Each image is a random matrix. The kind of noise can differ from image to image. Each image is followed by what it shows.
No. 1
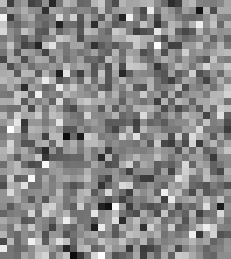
independent entries
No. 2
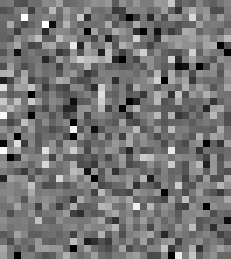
heavy tails
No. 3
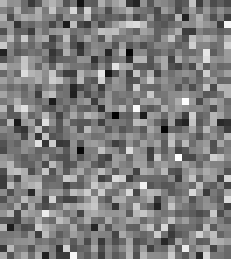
independent entries
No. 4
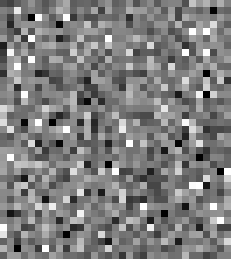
heavy tails
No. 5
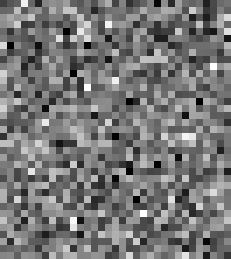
independent entries
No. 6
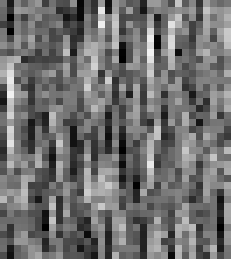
streaked along the columns
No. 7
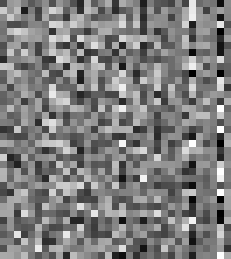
columns of uneven size
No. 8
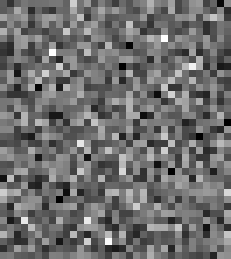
independent entries
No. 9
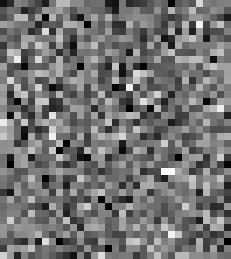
independent entries
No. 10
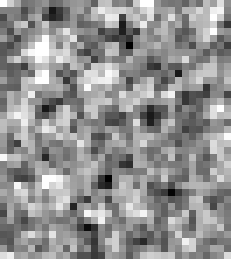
blotchy
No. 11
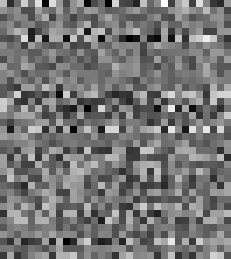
rows of uneven size
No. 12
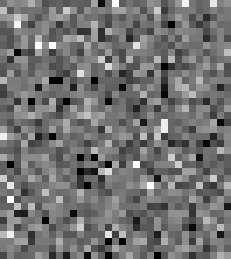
heavy tails
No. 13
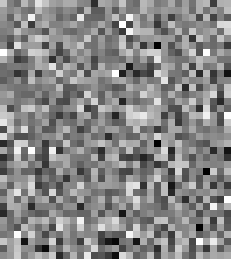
low rank plus noise
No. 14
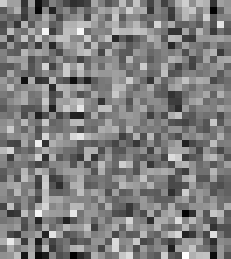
low rank plus noise
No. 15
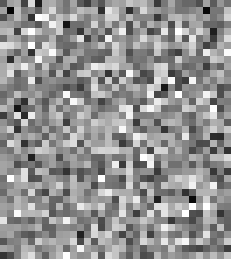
independent entries
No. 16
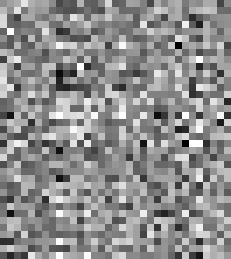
low rank plus noise
